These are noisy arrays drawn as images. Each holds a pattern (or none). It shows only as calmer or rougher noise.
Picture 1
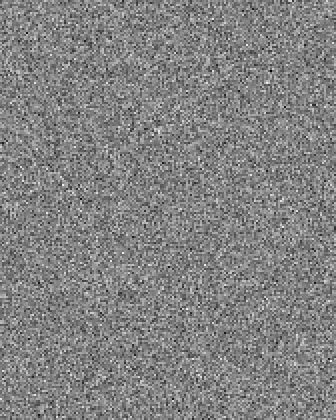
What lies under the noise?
only noise
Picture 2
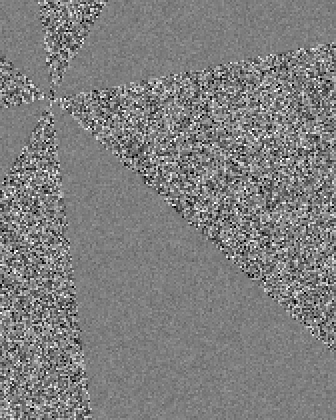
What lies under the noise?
spokes from one point
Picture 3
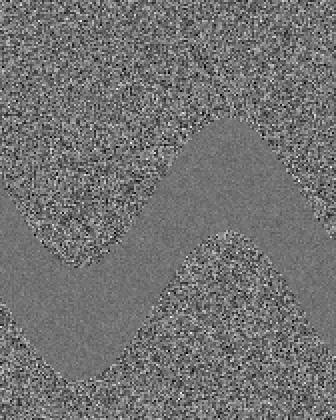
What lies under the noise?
a wavy band
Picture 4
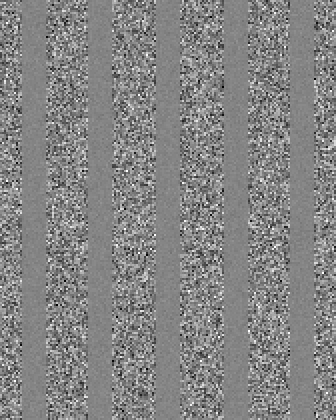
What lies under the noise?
vertical stripes
